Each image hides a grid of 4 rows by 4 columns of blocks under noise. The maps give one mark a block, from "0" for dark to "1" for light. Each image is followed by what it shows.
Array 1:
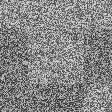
1 1 1 1
0 1 1 0
0 1 1 0
0 0 0 1
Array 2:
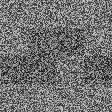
1 1 1 1
1 0 0 1
0 0 1 0
1 1 1 1
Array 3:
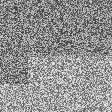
0 0 0 0
0 0 0 0
0 1 1 1
1 1 1 1
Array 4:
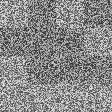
1 0 1 0
0 0 0 1
1 0 0 0
1 1 1 1
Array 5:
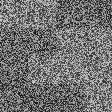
1 1 0 0
0 0 1 1
0 1 1 1
0 0 0 1
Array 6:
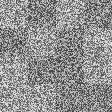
1 0 1 0
0 1 0 1
1 0 0 1
1 1 0 0
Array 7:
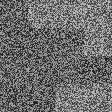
0 1 1 1
0 0 0 1
0 0 0 0
0 0 1 1
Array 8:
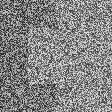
0 0 1 1
0 1 1 1
0 1 1 1
0 0 1 1
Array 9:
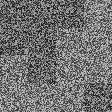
0 0 0 1
0 0 1 1
1 0 1 1
1 1 1 0
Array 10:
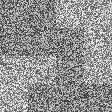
0 0 1 1
0 0 0 1
1 1 0 1
1 0 0 0
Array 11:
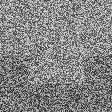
1 1 1 1
1 1 1 1
0 1 1 0
0 0 0 0
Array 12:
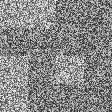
1 1 0 0
0 0 0 0
1 0 1 0
1 0 0 0
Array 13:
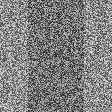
1 0 0 1
1 0 0 1
1 0 0 1
1 0 0 1
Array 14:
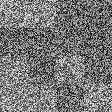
1 1 0 0
0 0 0 0
1 0 1 0
1 1 0 1
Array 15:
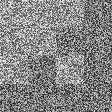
1 1 1 0
1 1 0 0
1 0 1 0
0 0 0 0
